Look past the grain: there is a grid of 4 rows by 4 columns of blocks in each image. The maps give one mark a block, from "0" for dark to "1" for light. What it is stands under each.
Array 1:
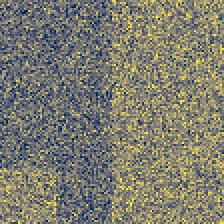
0 0 1 1
0 0 1 1
0 0 1 1
1 0 1 1
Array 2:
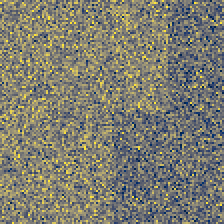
1 1 1 0
1 1 1 0
1 1 0 0
1 1 0 0
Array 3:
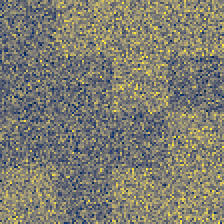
0 1 1 1
0 0 1 0
0 0 0 1
1 0 1 1
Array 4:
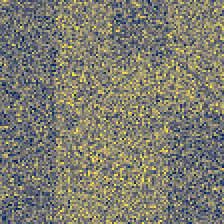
0 1 0 1
0 1 1 1
0 1 1 0
0 1 1 0
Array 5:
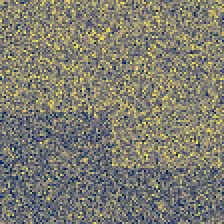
1 1 1 1
1 1 1 1
0 0 1 1
0 0 0 0
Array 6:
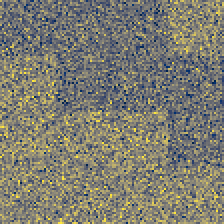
0 0 0 1
1 0 0 0
1 1 1 0
1 1 1 1
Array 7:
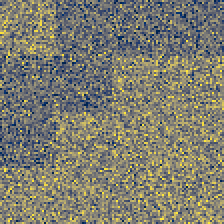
1 0 0 0
0 0 1 1
0 1 1 1
1 1 1 1
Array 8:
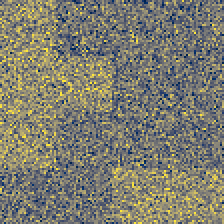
1 0 0 0
1 1 0 0
1 0 0 0
0 0 1 1
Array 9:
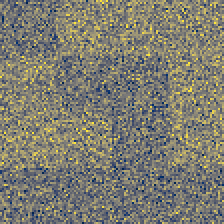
0 1 1 1
1 0 0 1
1 1 0 1
0 0 0 0
